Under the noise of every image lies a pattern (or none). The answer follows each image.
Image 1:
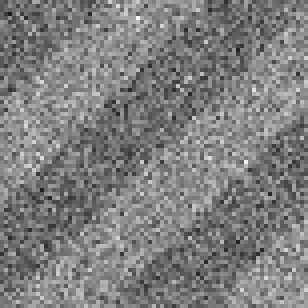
diagonal stripes
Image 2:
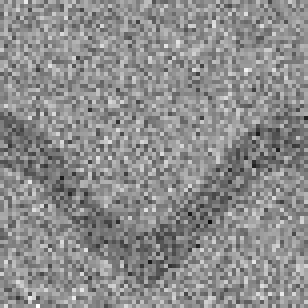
a wavy band
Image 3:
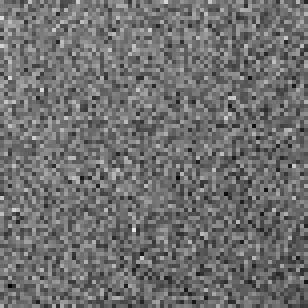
a smooth slope
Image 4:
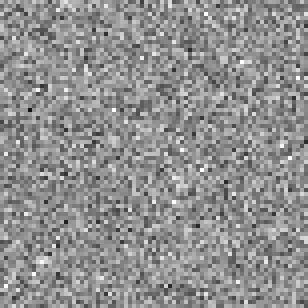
only noise
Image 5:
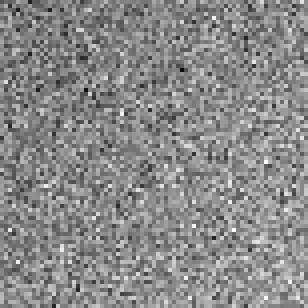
a smooth slope
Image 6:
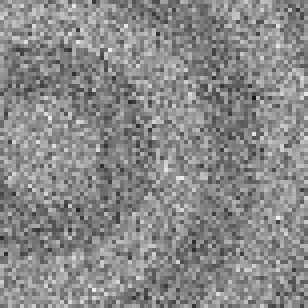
rings round one point
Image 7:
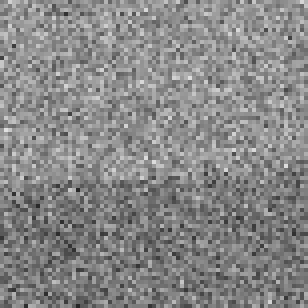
a sharp edge
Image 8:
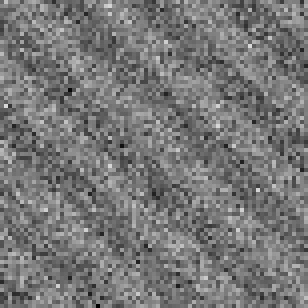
diagonal stripes
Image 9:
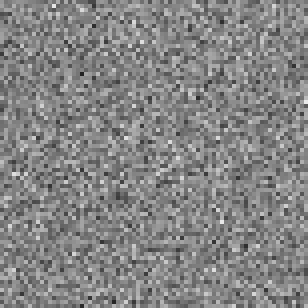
only noise
